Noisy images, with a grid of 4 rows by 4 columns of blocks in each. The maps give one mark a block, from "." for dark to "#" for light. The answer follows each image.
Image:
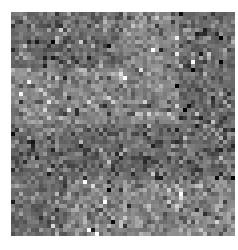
. . # .
# # # .
. . . .
. # # #
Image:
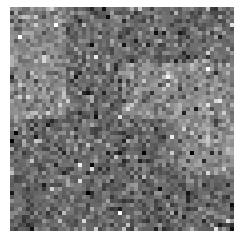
# . . .
# . # #
. . . #
. . . .
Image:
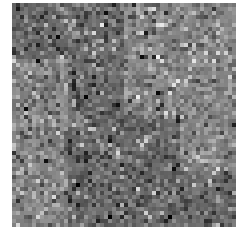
. . # #
# . # #
# . . #
# . . .
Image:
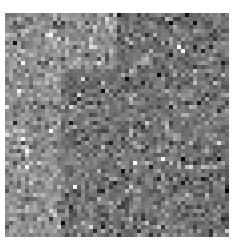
# # . .
# . . .
# . . .
# . . .
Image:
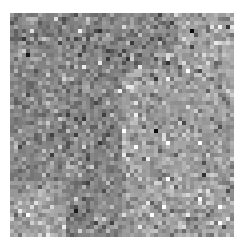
. . . #
. . # #
. . # #
# . # #
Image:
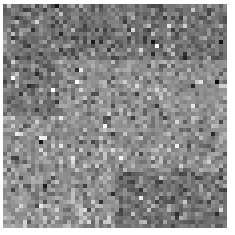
. . . .
. # # #
# # # #
# # . .
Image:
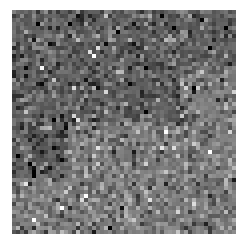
. . . .
. . . #
. # # #
# # # #
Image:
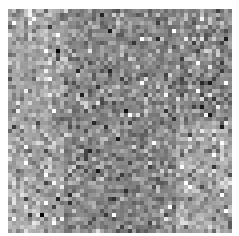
# . . .
# . . .
# . . #
# . . #
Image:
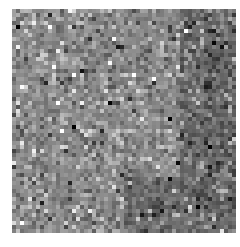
# # # .
# # # .
# # # .
# # . .
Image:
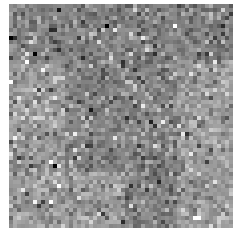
. . . .
# . . #
# . . #
# # . #
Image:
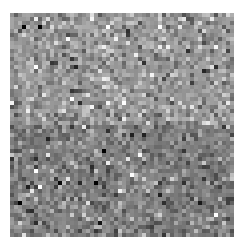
# # # #
# # # #
. . . .
. . . .
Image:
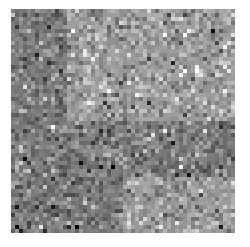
. # # #
. # # #
. . . .
. . # #
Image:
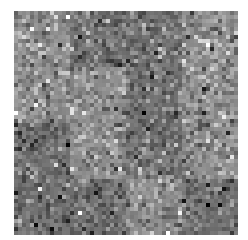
# . . #
# # . #
. # . #
. . # .
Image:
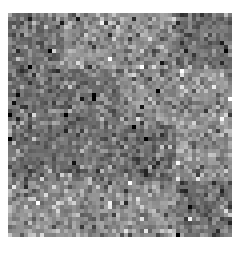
. # # .
. . # #
. . . #
# # # .
